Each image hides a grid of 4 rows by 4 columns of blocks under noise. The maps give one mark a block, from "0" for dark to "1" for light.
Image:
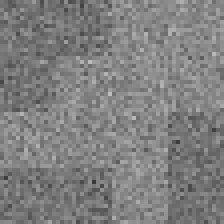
0 0 1 1
0 1 1 1
1 1 1 0
0 0 1 0
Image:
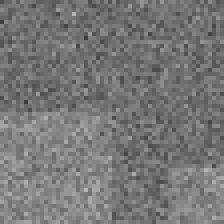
0 0 0 0
0 0 0 0
1 1 0 0
1 1 0 1
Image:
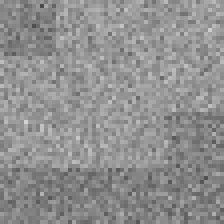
0 1 1 1
1 1 1 1
1 1 1 0
0 0 0 0
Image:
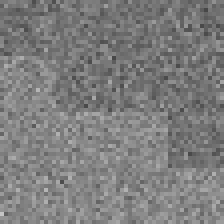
0 0 0 0
1 0 0 0
1 1 1 0
1 1 1 1
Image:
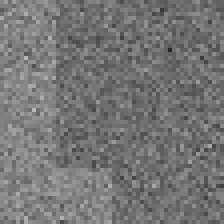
1 0 0 0
1 0 0 0
1 0 0 0
1 1 0 0
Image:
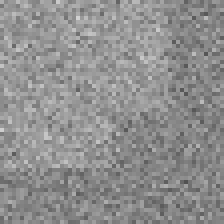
1 1 1 0
1 1 1 0
1 1 0 0
0 0 0 0
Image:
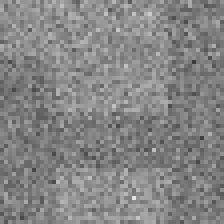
1 1 1 0
0 1 1 0
0 0 0 0
0 1 1 0
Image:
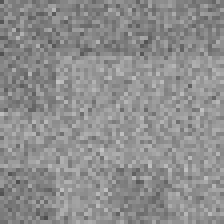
0 0 0 0
0 1 1 1
1 1 1 1
0 1 0 1
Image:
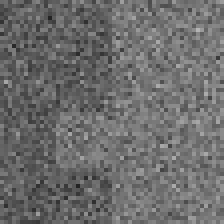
0 0 1 1
0 0 1 1
0 1 1 1
0 0 1 1
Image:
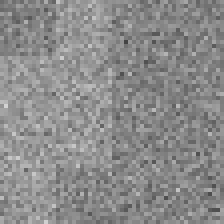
0 1 0 0
1 1 0 0
1 1 0 0
1 0 0 0
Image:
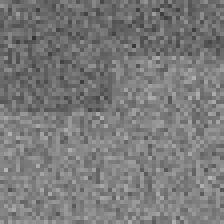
0 0 0 0
0 0 1 1
1 1 1 1
1 1 1 1
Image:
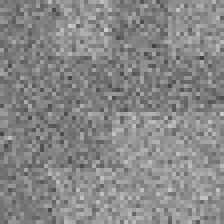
0 1 0 1
0 0 0 0
0 0 1 1
0 1 1 1
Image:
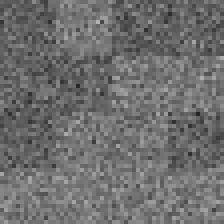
0 1 0 0
0 0 1 1
0 1 1 0
1 1 1 1
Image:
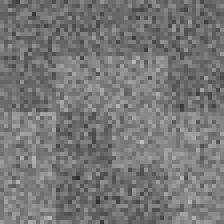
0 0 0 0
0 1 1 0
1 0 1 1
1 0 0 1
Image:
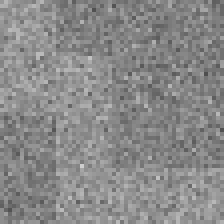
1 0 0 0
1 1 0 0
0 1 0 0
0 1 1 1
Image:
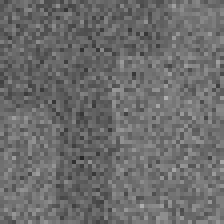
0 0 0 1
0 0 1 1
1 0 1 1
1 0 1 1
